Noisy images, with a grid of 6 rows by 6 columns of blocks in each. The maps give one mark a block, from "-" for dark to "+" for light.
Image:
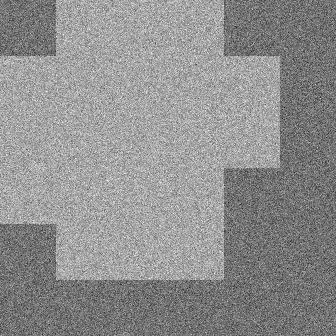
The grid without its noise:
- + + + - -
+ + + + + -
+ + + + + -
+ + + + - -
- + + + - -
- - - - - -
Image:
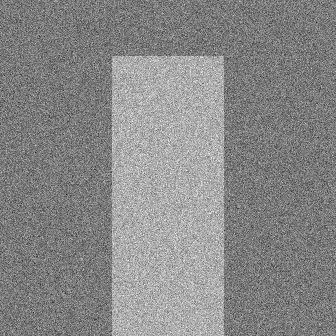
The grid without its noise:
- - - - - -
- - + + - -
- - + + - -
- - + + - -
- - + + - -
- - + + - -
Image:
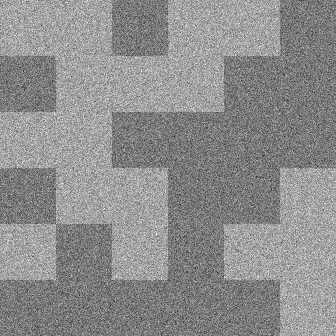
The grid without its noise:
+ + - + + -
- + + + - -
+ + - - - -
- + + - - +
+ - + - + +
- - - - - +
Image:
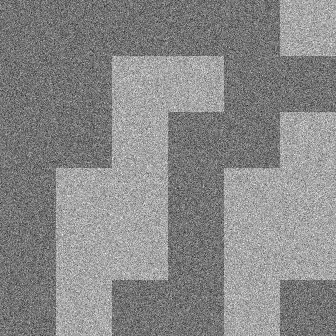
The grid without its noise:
- - - - - +
- - + + - -
- - + - - +
- + + - + +
- + + - + +
- + - - + -
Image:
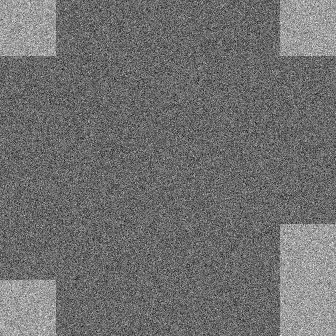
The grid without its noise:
+ - - - - +
- - - - - -
- - - - - -
- - - - - -
- - - - - +
+ - - - - +
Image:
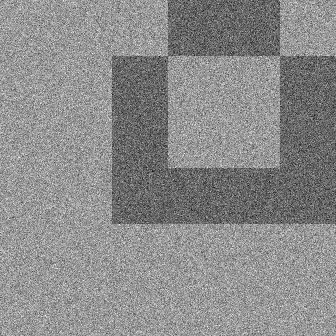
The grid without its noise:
+ + + - - +
+ + - + + -
+ + - + + -
+ + - - - -
+ + + + + +
+ + + + + +
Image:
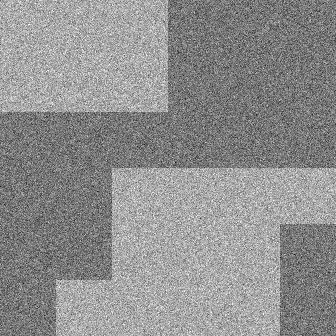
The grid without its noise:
+ + + - - -
+ + + - - -
- - - - - -
- - + + + +
- - + + + -
- + + + + -
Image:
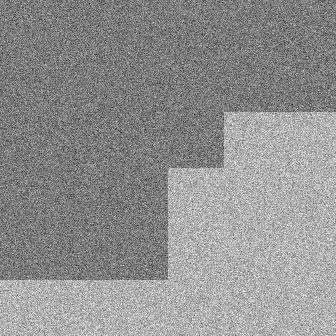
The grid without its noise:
- - - - - -
- - - - - -
- - - - + +
- - - + + +
- - - + + +
+ + + + + +
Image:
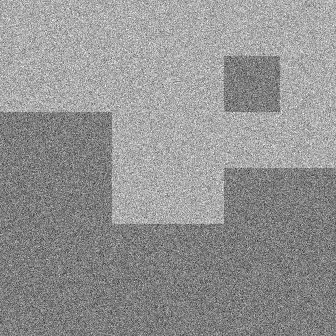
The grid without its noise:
+ + + + + +
+ + + + - +
- - + + + +
- - + + - -
- - - - - -
- - - - - -
